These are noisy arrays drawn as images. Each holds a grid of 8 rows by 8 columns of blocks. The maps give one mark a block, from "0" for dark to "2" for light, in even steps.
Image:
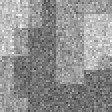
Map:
2 2 1 0 1 1 1 1
2 2 1 0 1 1 2 2
2 1 0 0 1 1 2 2
2 1 0 0 1 1 2 2
1 0 0 0 1 1 2 1
1 0 0 0 1 1 0 0
1 0 0 0 0 0 0 0
1 1 0 0 0 0 0 0
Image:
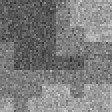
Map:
0 0 0 0 1 2 2 2
0 0 0 0 1 2 2 2
0 0 0 0 1 1 2 2
1 0 0 0 1 1 1 1
1 0 0 0 0 0 1 1
1 1 1 1 1 1 1 1
1 1 1 2 2 1 2 2
2 1 2 2 2 2 2 2
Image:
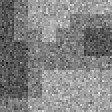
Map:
0 1 2 2 2 2 2 2
0 1 2 2 2 1 1 1
0 1 1 2 1 1 0 0
0 0 1 1 1 1 0 0
0 0 1 1 1 1 1 1
0 0 1 2 2 2 2 2
0 0 1 2 2 2 2 2
1 1 2 2 2 2 2 2
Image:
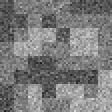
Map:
0 1 1 1 1 0 0 0
0 0 1 0 1 1 1 1
0 1 2 2 0 2 2 1
1 2 2 1 1 2 2 1
1 1 0 0 1 1 1 1
1 0 0 0 0 0 0 2
0 1 2 0 2 2 1 2
0 1 2 1 1 2 2 2
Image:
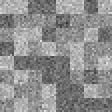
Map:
2 2 0 0 2 2 0 2
0 1 1 1 0 1 1 1
1 2 2 0 1 1 2 0
0 2 1 2 1 2 1 1
2 0 0 0 0 2 1 2
1 2 1 0 0 1 0 1
2 1 1 2 0 0 2 1
1 2 1 2 0 0 0 0
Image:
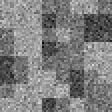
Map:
2 2 2 1 1 2 2 1
2 2 2 0 1 1 0 0
1 2 2 1 2 1 0 0
1 2 2 0 1 1 2 2
0 1 2 1 1 1 2 2
0 1 2 2 1 0 1 2
1 2 2 2 2 0 1 1
2 2 2 0 1 2 1 1
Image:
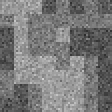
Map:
2 2 2 0 1 0 1 0
1 2 1 1 1 1 1 1
0 2 1 1 2 0 0 0
0 2 1 1 1 0 0 0
0 2 2 2 1 2 1 0
1 2 2 2 2 2 1 0
1 0 1 2 2 2 1 0
0 0 1 2 2 2 1 0
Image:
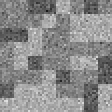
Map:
1 1 0 0 2 1 0 1
1 1 1 2 1 2 2 2
0 0 2 1 1 2 2 2
1 2 2 1 1 1 1 1
1 2 0 1 1 2 2 0
1 1 1 2 0 1 1 0
0 2 2 2 1 1 0 2
2 2 2 2 2 2 0 2
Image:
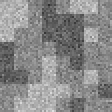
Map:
2 2 1 0 1 2 2 1
2 2 1 0 0 0 1 1
2 1 1 0 0 0 2 1
0 1 1 1 0 0 1 1
0 1 1 2 1 0 1 1
0 0 1 2 1 1 2 1
1 1 2 2 2 1 1 0
1 2 2 2 1 0 1 1
